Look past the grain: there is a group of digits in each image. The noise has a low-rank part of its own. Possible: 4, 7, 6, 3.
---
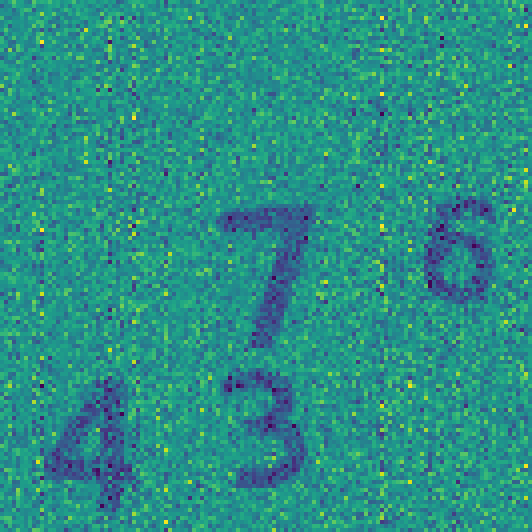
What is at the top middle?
nothing
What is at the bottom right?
nothing
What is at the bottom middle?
3
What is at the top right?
nothing
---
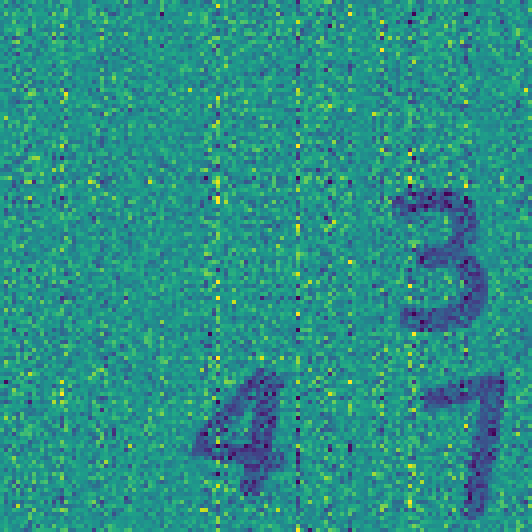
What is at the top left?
nothing
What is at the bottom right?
7
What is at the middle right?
3
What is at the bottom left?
nothing
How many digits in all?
3
